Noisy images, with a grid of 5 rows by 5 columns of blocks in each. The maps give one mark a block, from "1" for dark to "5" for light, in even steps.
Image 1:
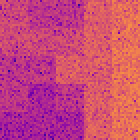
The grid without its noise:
32245
33345
22445
21245
11145
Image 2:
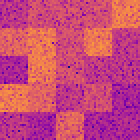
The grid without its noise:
23335
45352
15322
54231
21411
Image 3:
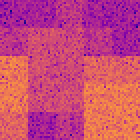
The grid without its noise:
11211
23321
53344
53355
41255
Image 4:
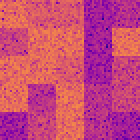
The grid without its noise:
54412
35515
55413
52523
13521
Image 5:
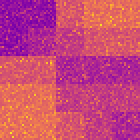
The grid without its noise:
11455
12344
44222
55333
55432
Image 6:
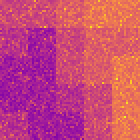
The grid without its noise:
33455
21344
11345
11235
21135
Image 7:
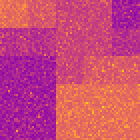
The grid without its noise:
54331
22332
11344
11555
11555
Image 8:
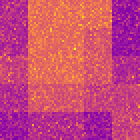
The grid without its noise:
25551
25541
35542
24433
12213
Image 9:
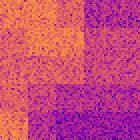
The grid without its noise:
55422
45533
44433
43222
52111
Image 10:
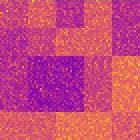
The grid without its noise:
34242
23442
21135
21135
44554
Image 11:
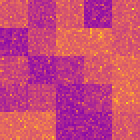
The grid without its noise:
42414
13554
31245
23125
55114
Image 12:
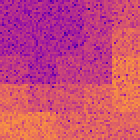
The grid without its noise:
11123
11124
21225
43345
55444
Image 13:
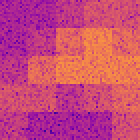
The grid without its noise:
11233
12454
24555
33234
21113
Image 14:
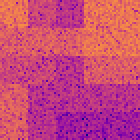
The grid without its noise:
53255
44455
33244
42222
42111
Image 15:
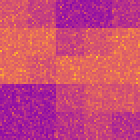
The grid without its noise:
43112
55345
54555
11344
11232
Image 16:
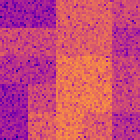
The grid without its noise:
11443
33442
22553
13553
14542
